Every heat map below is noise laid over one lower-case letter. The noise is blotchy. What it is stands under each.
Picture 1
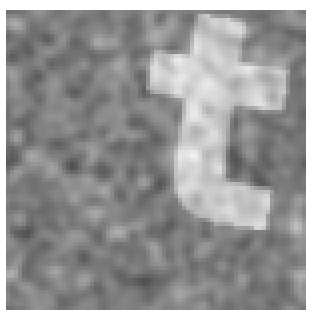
t
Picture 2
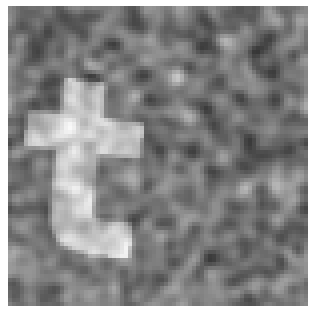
t
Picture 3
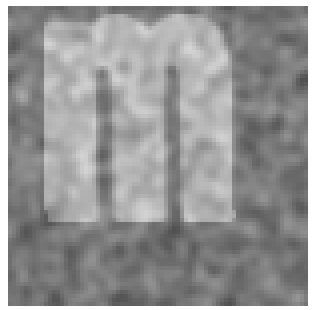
m
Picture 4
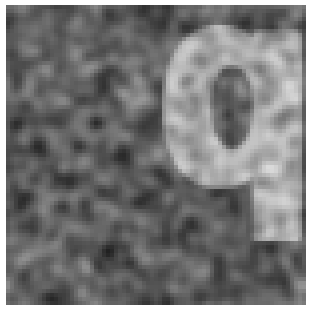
q
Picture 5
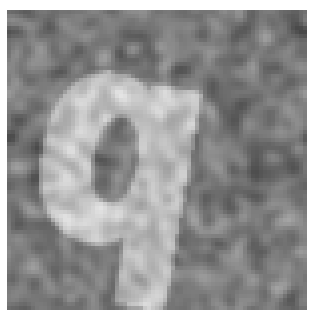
q
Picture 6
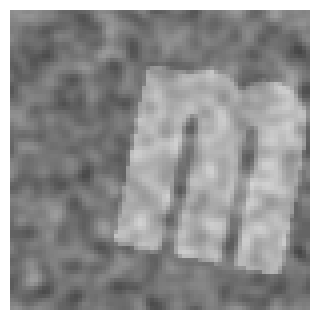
m
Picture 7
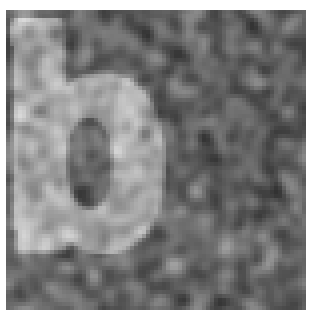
b
